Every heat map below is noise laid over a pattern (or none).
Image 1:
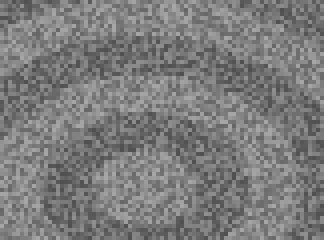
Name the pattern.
rings round one point
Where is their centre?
bottom middle
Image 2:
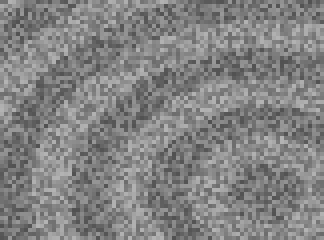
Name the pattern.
rings round one point
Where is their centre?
bottom right
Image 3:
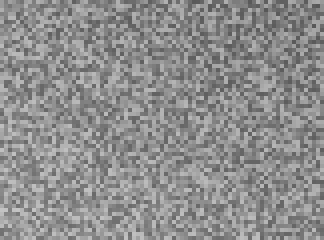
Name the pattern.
a smooth slope
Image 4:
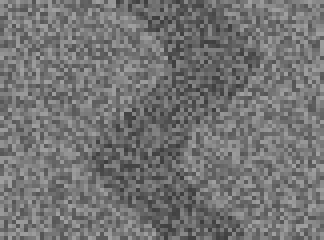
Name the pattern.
a wavy band
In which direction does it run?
top to bottom
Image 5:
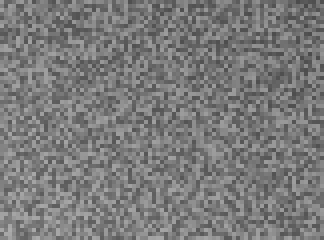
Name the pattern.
a smooth slope
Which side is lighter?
bottom left
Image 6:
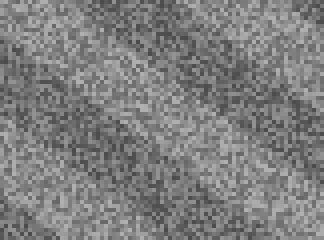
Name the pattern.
diagonal stripes
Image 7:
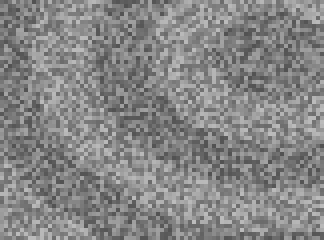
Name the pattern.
rings round one point
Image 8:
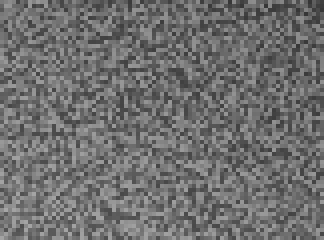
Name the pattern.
a smooth slope
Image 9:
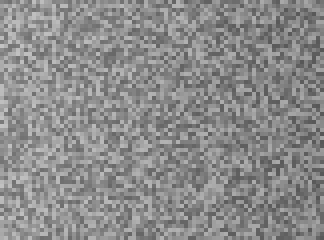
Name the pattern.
a smooth slope
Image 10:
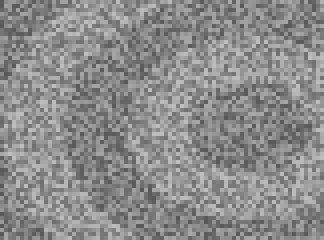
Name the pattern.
rings round one point
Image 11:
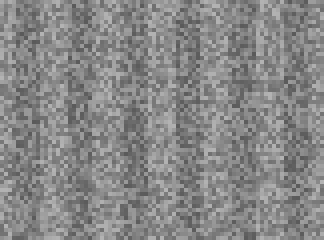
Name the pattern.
vertical stripes
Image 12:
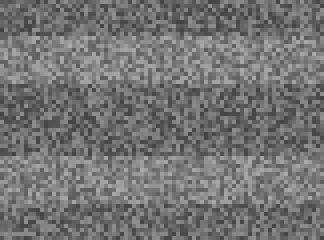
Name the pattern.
horizontal stripes
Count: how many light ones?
2
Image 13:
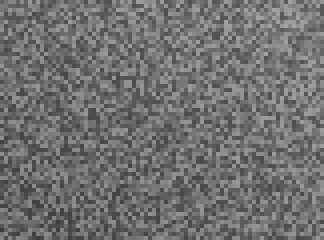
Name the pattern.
a smooth slope
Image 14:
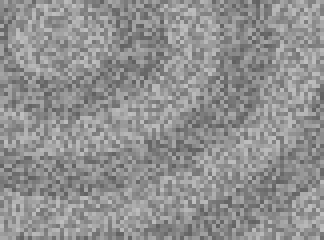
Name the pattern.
rings round one point
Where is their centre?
top left
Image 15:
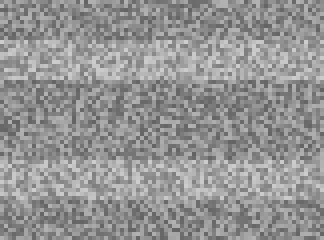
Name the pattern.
horizontal stripes
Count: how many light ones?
2
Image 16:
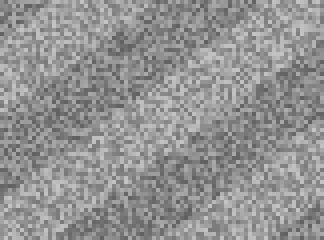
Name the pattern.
diagonal stripes
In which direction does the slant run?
bottom left to top right
